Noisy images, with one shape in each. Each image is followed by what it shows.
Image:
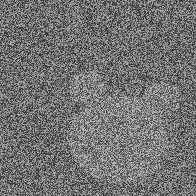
light bear's head
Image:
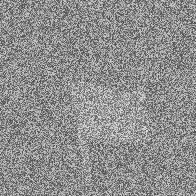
light flag
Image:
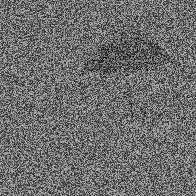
dark umbrella
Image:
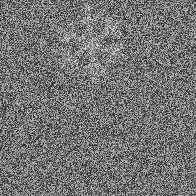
light snowflake, top middle
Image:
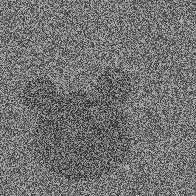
dark bear's head
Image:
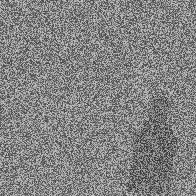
dark bottle
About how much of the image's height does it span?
half
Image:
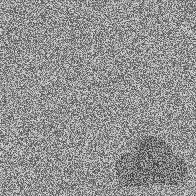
dark cloud, bottom right
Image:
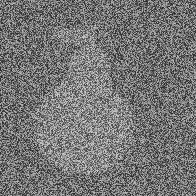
light pear
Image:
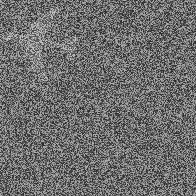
light airplane, top left
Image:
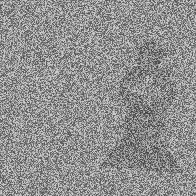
dark chess bishop
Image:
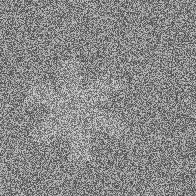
light asterisk
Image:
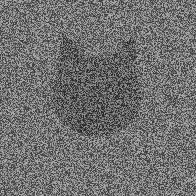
dark cat's head
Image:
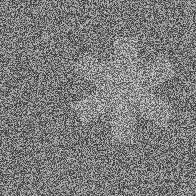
light asterisk
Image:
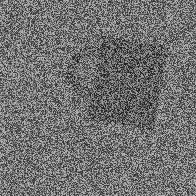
dark cup
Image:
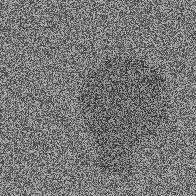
dark light bulb
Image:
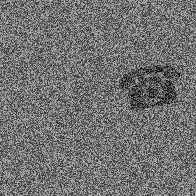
dark telephone, middle right
